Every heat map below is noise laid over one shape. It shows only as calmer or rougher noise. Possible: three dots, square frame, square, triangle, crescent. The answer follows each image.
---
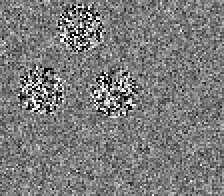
three dots
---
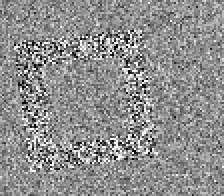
square frame
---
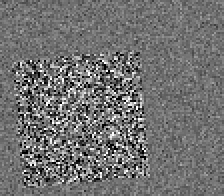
square
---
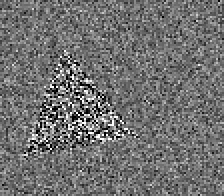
triangle
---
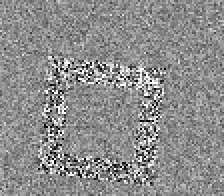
square frame
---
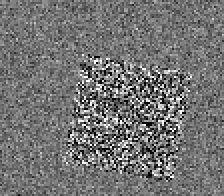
square
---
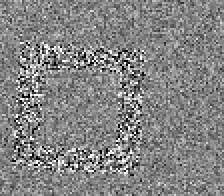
square frame
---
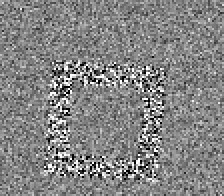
square frame
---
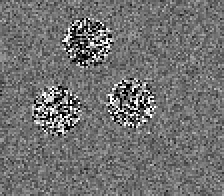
three dots
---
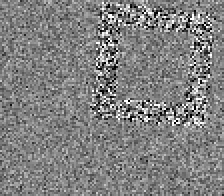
square frame
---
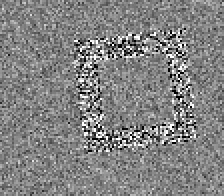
square frame
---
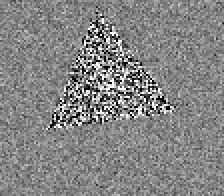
triangle
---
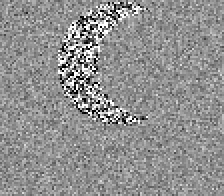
crescent
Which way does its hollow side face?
right
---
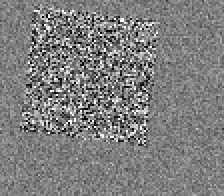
square
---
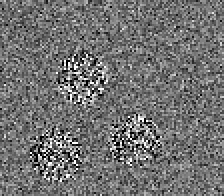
three dots
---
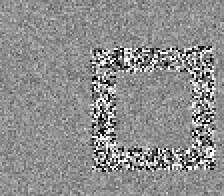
square frame
